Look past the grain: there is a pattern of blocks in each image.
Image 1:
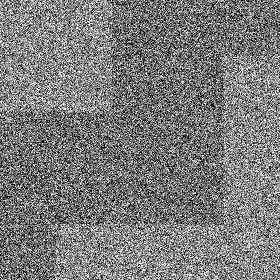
mirrored about the diagonal from the top left
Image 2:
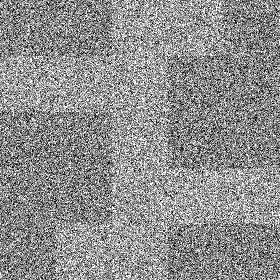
the same after a half turn
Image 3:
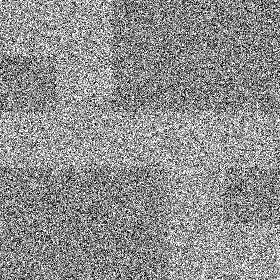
the same after a half turn
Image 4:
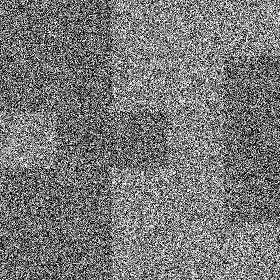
top and bottom mirror each other
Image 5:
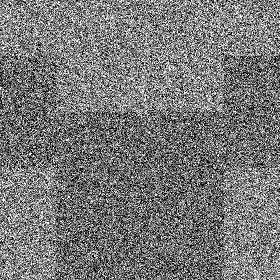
left and right mirror each other
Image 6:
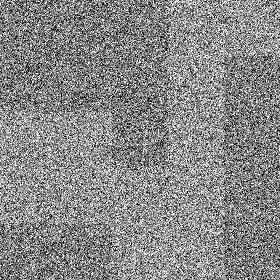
no symmetry
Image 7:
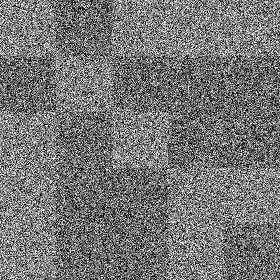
mirrored about the diagonal from the top left
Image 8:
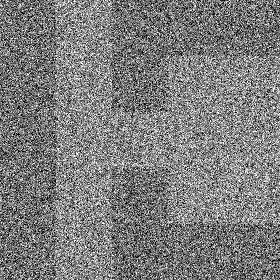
top and bottom mirror each other
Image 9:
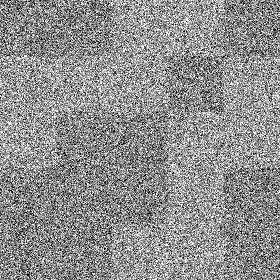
mirrored about the diagonal from the bottom left
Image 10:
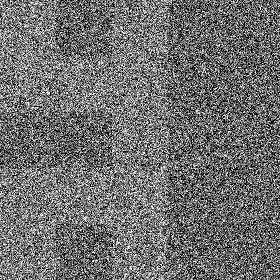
top and bottom mirror each other
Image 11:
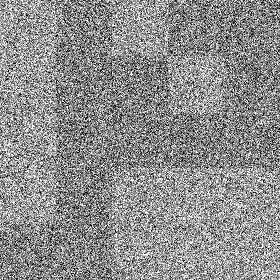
no symmetry
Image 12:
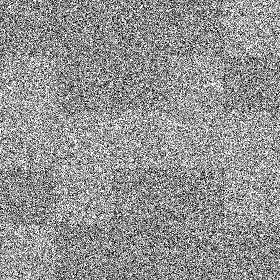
the same after a half turn
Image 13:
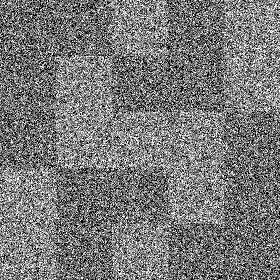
the same after a half turn
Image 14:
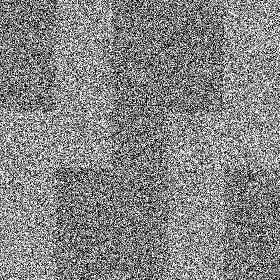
the same after a half turn
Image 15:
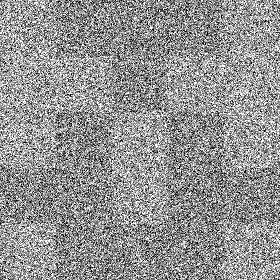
left and right mirror each other
